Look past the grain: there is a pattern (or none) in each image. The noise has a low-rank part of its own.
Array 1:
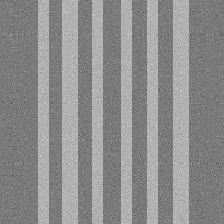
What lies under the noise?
bands of columns
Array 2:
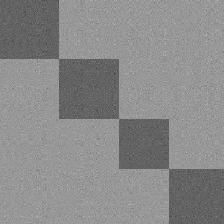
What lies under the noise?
blocks along the diagonal
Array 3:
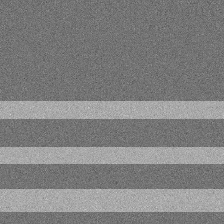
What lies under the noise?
bands of rows
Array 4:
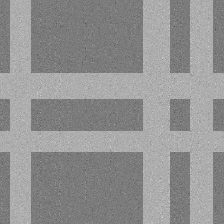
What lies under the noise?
bands of rows crossing bands of columns
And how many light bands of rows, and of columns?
2 and 3
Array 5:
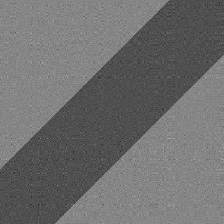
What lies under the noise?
a diagonal band
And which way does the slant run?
bottom left to top right
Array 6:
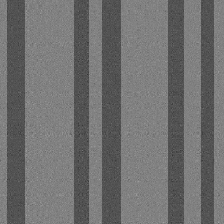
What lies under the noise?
bands of columns
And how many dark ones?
5
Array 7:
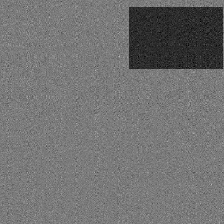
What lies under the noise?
one block
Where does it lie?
top right
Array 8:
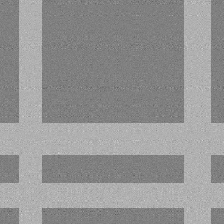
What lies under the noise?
bands of rows crossing bands of columns
